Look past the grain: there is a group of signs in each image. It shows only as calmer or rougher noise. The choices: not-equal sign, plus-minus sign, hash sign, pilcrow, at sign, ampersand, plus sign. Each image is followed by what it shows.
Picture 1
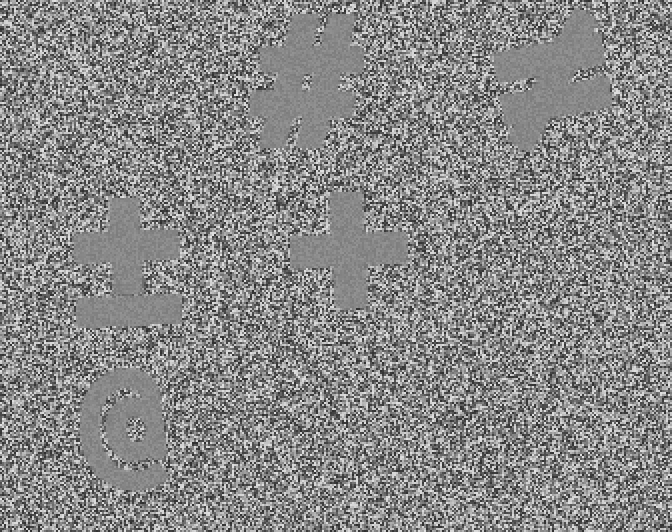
top middle: hash sign; top right: not-equal sign; middle left: plus-minus sign; centre: plus sign; bottom left: at sign
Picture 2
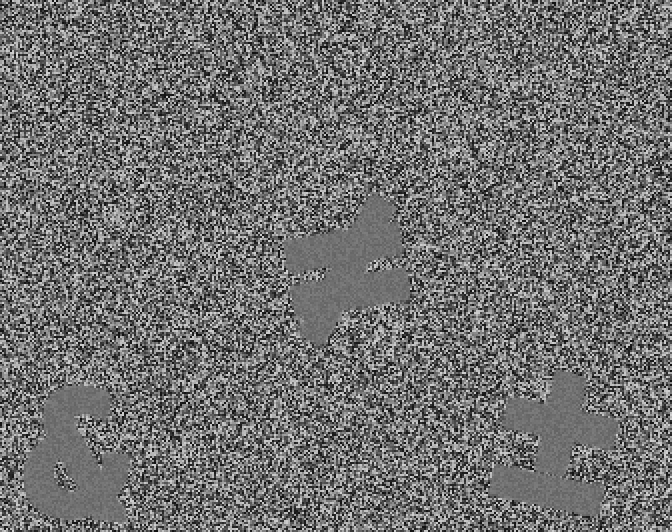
centre: not-equal sign; bottom left: ampersand; bottom right: plus-minus sign
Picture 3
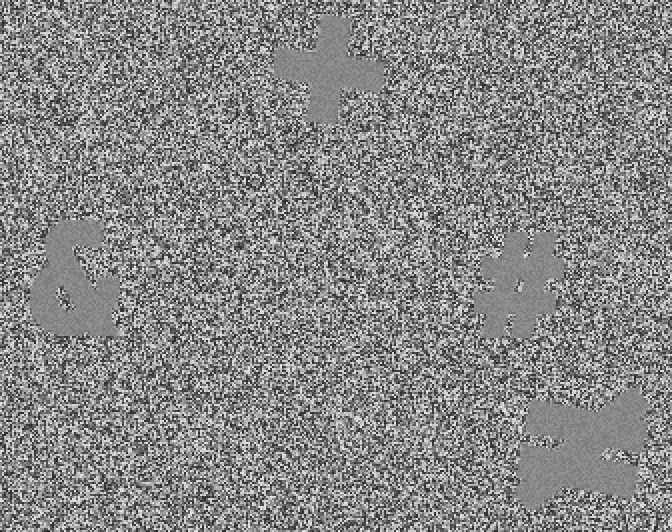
top middle: plus sign; middle left: ampersand; middle right: hash sign; bottom right: not-equal sign
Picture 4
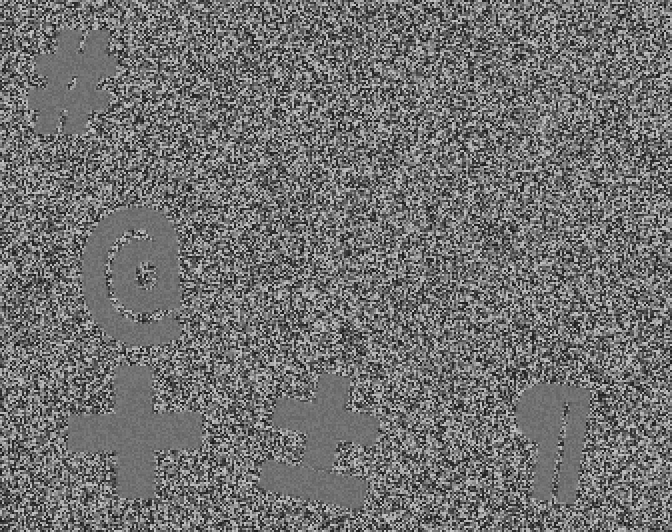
top left: hash sign; middle left: at sign; bottom left: plus sign; bottom middle: plus-minus sign; bottom right: pilcrow
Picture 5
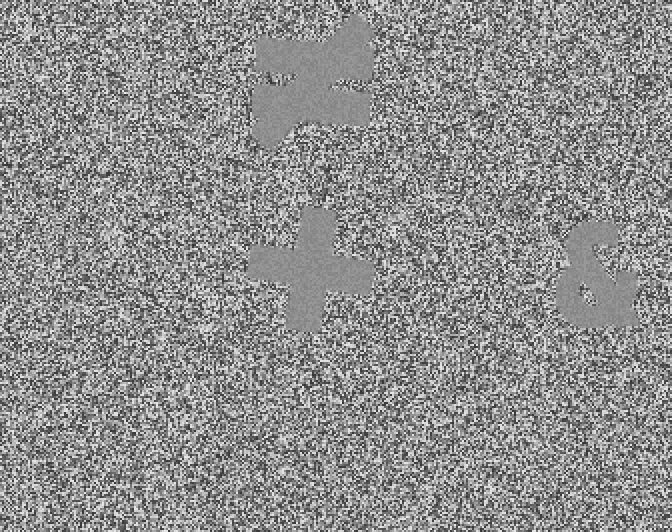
top middle: not-equal sign; centre: plus sign; middle right: ampersand
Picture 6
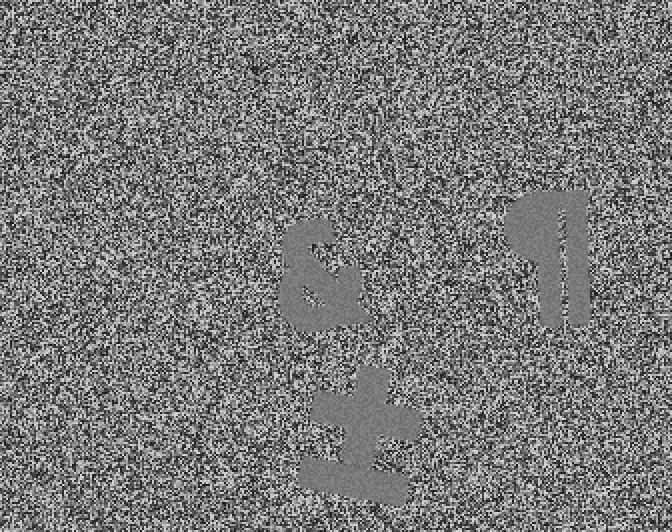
centre: ampersand; middle right: pilcrow; bottom middle: plus-minus sign
